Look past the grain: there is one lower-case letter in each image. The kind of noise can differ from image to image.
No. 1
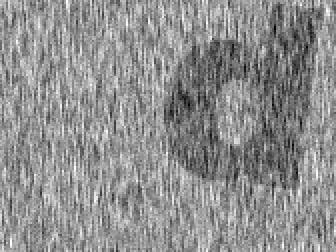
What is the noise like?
streaked along the columns
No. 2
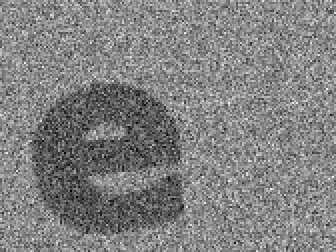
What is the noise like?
independent entries
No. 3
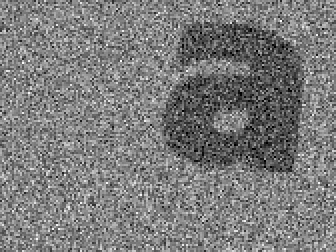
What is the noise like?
independent entries
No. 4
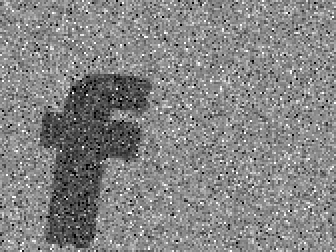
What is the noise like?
heavy tails
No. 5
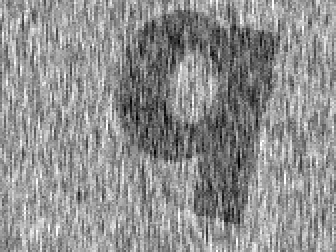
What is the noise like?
streaked along the columns
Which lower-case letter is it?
q
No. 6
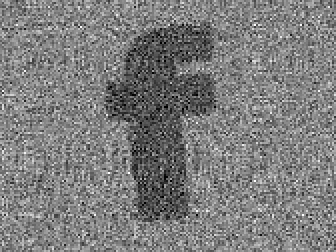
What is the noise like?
low rank plus noise
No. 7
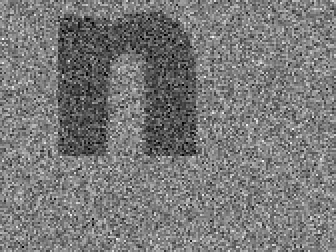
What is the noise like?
independent entries
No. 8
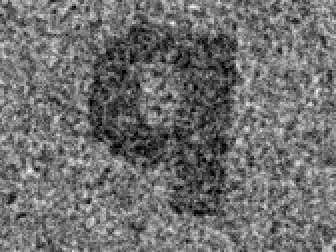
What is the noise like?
blotchy
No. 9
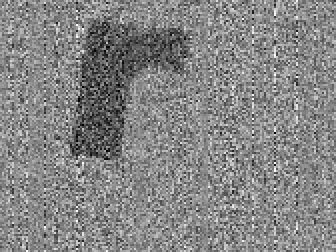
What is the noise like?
columns of uneven size
